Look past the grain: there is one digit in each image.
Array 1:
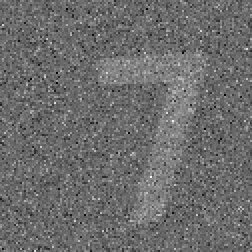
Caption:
light 7
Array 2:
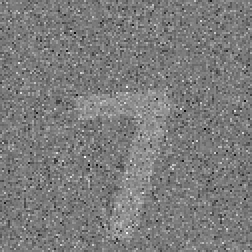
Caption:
light 7
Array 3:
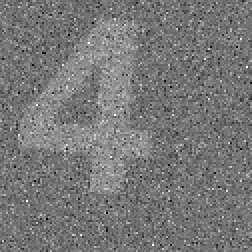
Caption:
light 4
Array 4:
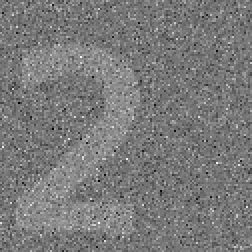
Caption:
light 2
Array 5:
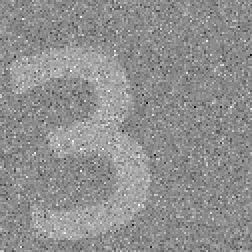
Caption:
light 3
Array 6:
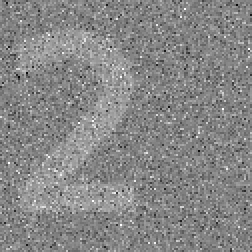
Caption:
light 2
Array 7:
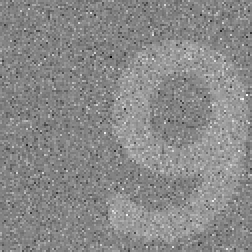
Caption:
light 9
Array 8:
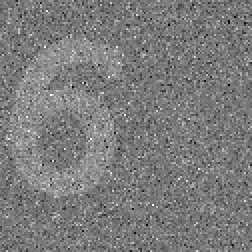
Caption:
light 6
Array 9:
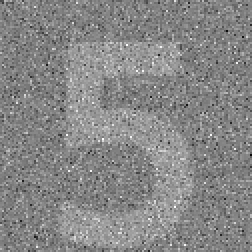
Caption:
light 5
